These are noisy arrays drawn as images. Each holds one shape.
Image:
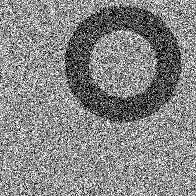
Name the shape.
ring
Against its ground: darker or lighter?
darker
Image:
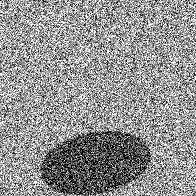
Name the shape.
ellipse
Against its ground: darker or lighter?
darker
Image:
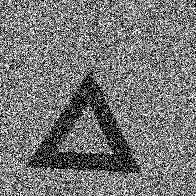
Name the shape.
triangle frame
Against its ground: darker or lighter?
darker
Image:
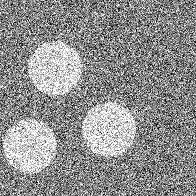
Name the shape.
three dots
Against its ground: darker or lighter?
lighter
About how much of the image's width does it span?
two thirds
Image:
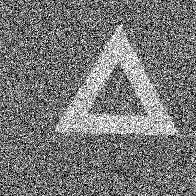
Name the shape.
triangle frame
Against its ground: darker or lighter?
lighter
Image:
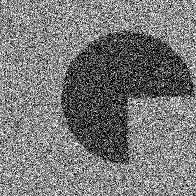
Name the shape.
disc with a wedge cut out
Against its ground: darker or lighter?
darker
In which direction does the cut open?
down and right
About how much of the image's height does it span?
two thirds
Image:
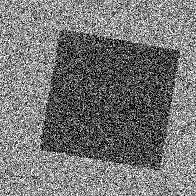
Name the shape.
square
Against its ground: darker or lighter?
darker
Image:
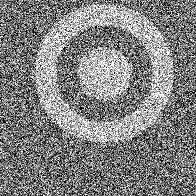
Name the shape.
bullseye
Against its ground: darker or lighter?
lighter
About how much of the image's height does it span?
two thirds
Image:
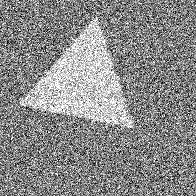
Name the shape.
triangle
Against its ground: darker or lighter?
lighter
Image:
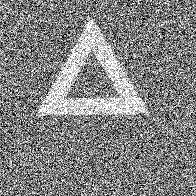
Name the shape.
triangle frame
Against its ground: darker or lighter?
lighter
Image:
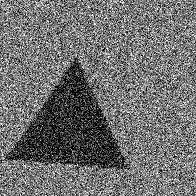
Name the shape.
triangle
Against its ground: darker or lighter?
darker
